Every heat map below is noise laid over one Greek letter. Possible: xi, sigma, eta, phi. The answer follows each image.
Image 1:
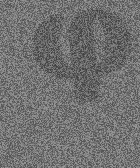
phi
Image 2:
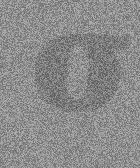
sigma
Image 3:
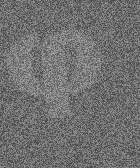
phi
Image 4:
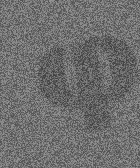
phi
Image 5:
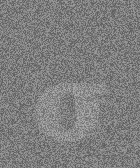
sigma
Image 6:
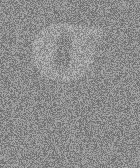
sigma
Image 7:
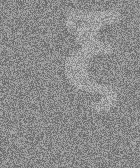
xi
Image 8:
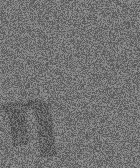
eta
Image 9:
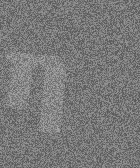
eta
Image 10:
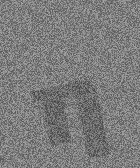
eta
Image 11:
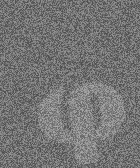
phi
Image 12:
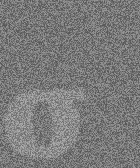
sigma
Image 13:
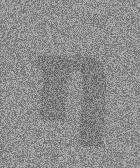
eta
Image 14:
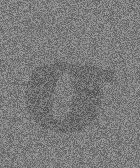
sigma
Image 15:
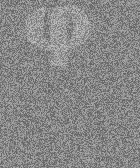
phi
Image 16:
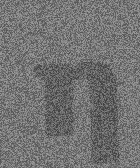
eta
